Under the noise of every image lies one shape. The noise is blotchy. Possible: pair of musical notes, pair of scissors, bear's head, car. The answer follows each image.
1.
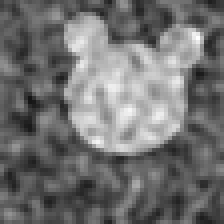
light bear's head
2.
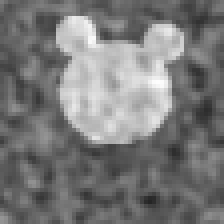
light bear's head
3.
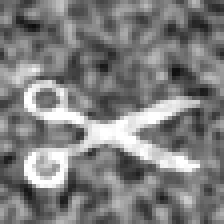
light pair of scissors
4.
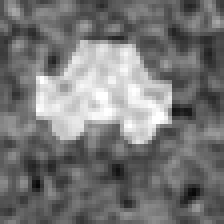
light car
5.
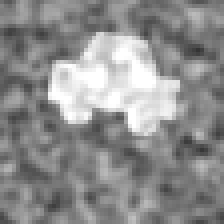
light car
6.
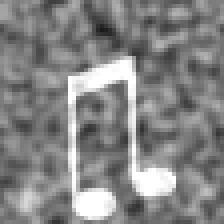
light pair of musical notes
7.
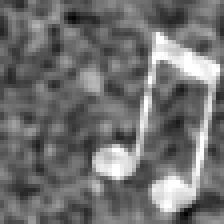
light pair of musical notes
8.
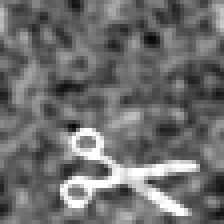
light pair of scissors
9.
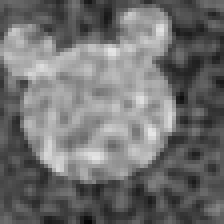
light bear's head
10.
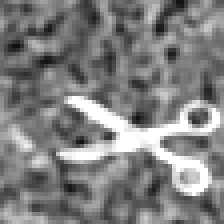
light pair of scissors
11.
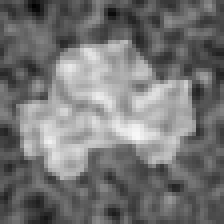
light car
